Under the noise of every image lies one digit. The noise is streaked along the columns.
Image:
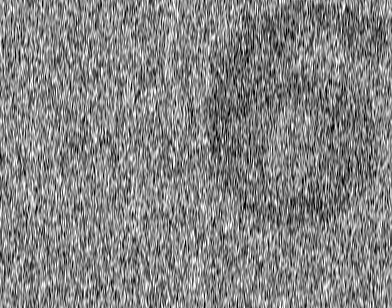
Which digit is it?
6
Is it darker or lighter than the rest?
darker
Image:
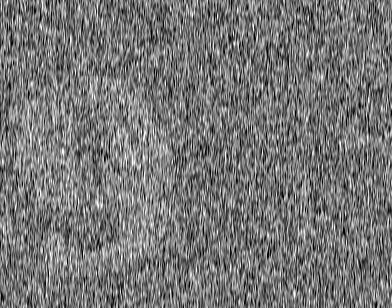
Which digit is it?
9
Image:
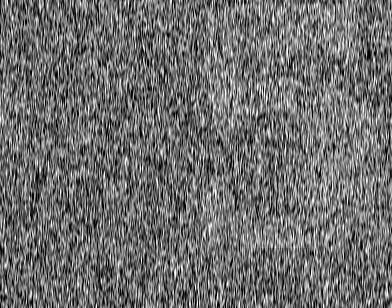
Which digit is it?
5
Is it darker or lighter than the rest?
lighter
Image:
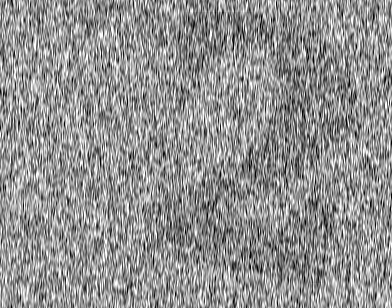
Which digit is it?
2
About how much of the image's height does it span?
nearly all
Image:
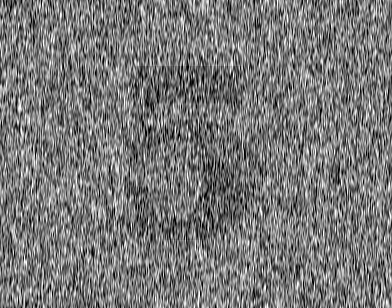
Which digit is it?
5
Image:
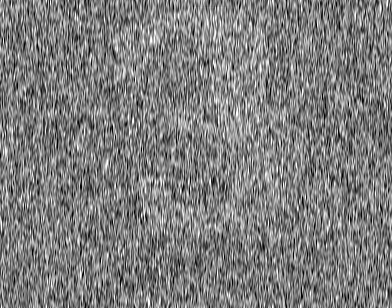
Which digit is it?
3
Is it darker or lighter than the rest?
lighter
